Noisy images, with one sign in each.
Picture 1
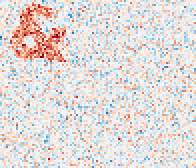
ampersand
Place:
top left
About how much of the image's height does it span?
a third
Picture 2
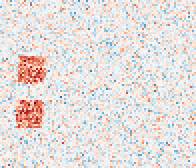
colon
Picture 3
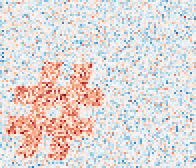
hash sign
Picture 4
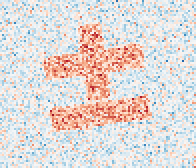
plus-minus sign
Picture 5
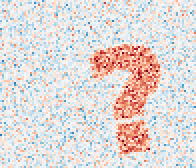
question mark
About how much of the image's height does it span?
two thirds
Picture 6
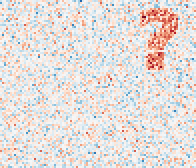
question mark
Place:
top right
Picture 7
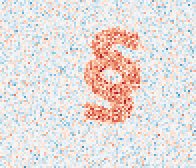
section sign
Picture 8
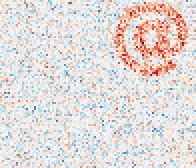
at sign
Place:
top right
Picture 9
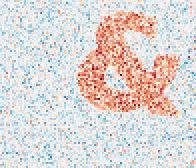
ampersand
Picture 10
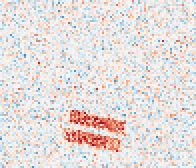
equals sign
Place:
bottom middle
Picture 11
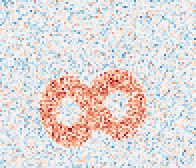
infinity sign
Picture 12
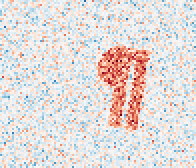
pilcrow
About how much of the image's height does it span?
half
